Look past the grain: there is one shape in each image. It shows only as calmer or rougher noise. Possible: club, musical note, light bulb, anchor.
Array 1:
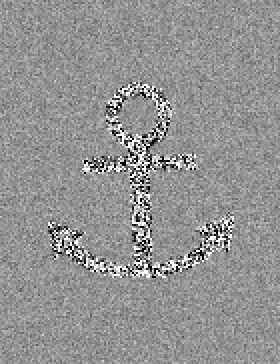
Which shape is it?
anchor
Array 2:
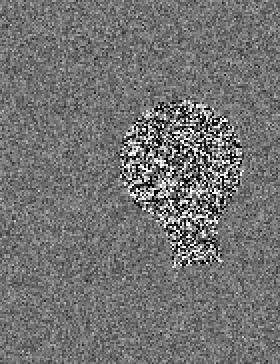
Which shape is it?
light bulb
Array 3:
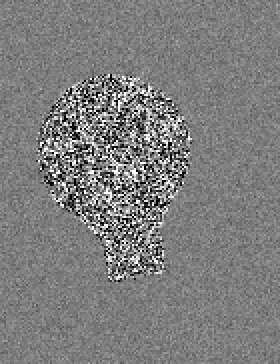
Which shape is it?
light bulb
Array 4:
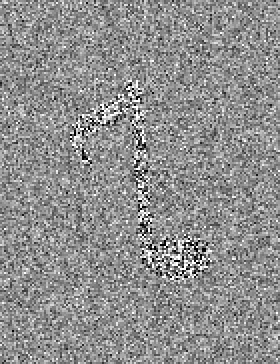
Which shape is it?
musical note
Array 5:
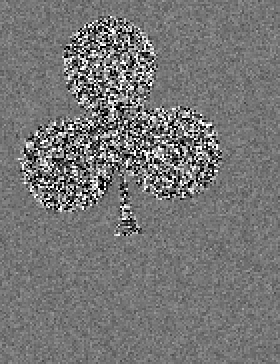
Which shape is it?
club
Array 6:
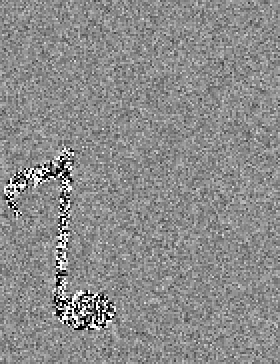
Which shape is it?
musical note
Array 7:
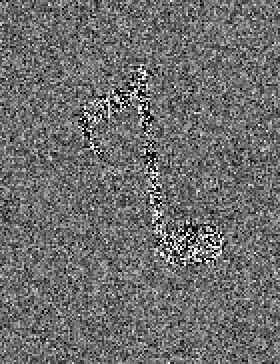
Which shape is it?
musical note
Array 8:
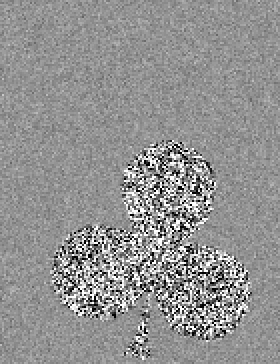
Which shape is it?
club
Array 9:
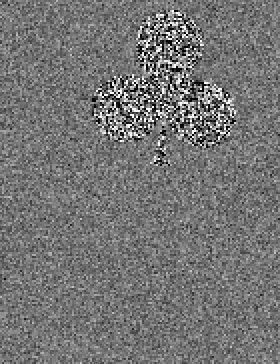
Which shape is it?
club
